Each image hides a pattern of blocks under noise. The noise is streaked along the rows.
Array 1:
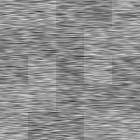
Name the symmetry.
the same after a half turn
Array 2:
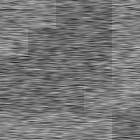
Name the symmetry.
mirrored about the diagonal from the top left
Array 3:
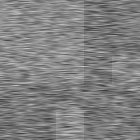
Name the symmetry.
mirrored about the diagonal from the top left
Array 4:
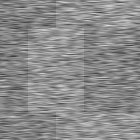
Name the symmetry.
top and bottom mirror each other
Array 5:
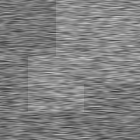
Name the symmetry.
mirrored about the diagonal from the bottom left
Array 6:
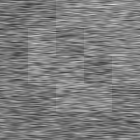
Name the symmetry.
mirrored about the diagonal from the bottom left
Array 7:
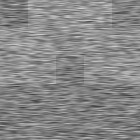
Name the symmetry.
left and right mirror each other
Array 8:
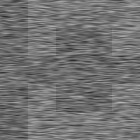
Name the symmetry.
top and bottom mirror each other
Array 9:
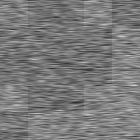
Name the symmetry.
mirrored about the diagonal from the top left
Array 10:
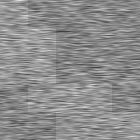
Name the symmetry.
mirrored about the diagonal from the bottom left
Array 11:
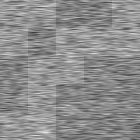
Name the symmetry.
mirrored about the diagonal from the top left
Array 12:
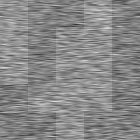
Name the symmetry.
no symmetry
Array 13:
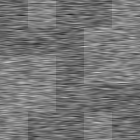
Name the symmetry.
the same after a half turn
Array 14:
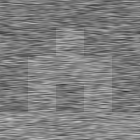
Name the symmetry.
left and right mirror each other
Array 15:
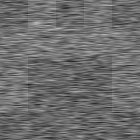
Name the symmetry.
left and right mirror each other
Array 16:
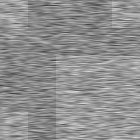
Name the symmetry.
mirrored about the diagonal from the top left
